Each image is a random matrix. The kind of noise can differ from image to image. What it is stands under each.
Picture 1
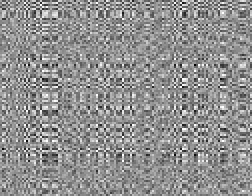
low rank plus noise
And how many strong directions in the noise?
one
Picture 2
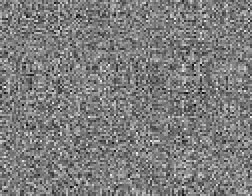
low rank plus noise
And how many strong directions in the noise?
five to eight
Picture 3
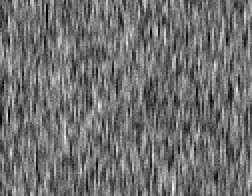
streaked along the columns
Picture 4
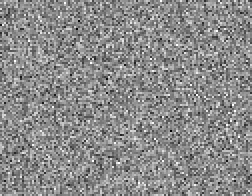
independent entries
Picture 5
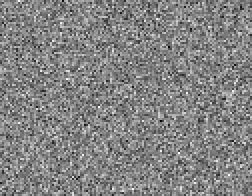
independent entries
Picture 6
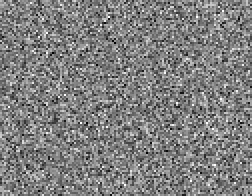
independent entries
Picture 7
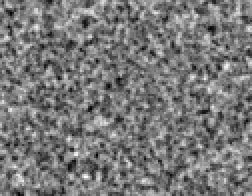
blotchy
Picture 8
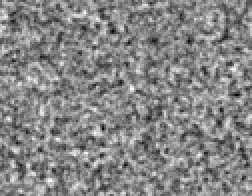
blotchy
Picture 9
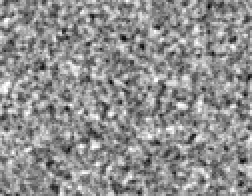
blotchy
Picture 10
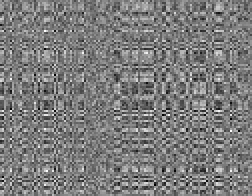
low rank plus noise
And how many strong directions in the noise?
one
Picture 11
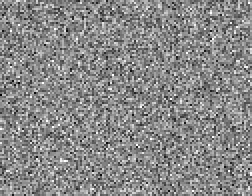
independent entries
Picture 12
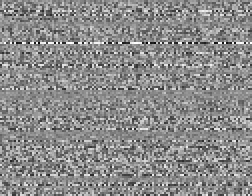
rows of uneven size
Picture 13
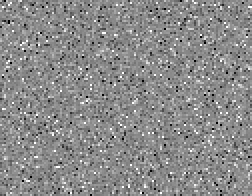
heavy tails
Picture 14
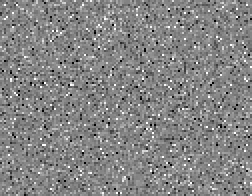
heavy tails
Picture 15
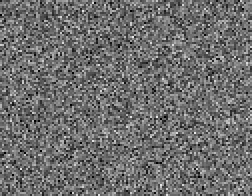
independent entries
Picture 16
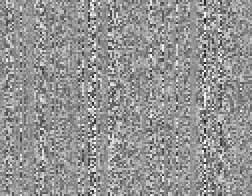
columns of uneven size
